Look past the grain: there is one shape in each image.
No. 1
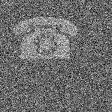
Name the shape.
telephone
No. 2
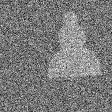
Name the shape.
chess pawn
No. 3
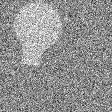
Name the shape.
light bulb
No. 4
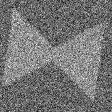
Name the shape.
bow tie
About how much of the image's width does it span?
nearly all
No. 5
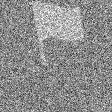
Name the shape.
flag
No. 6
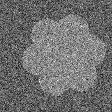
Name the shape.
flower
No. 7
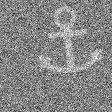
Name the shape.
anchor
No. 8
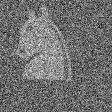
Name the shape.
chess knight
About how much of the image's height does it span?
two thirds
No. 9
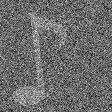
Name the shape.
musical note
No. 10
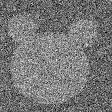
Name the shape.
bear's head
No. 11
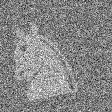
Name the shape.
chess knight
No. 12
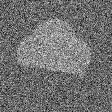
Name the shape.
cloud
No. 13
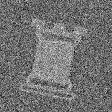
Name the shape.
chess rook
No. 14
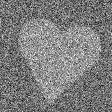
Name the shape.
heart
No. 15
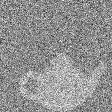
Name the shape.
teapot
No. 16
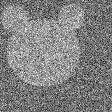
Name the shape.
bear's head
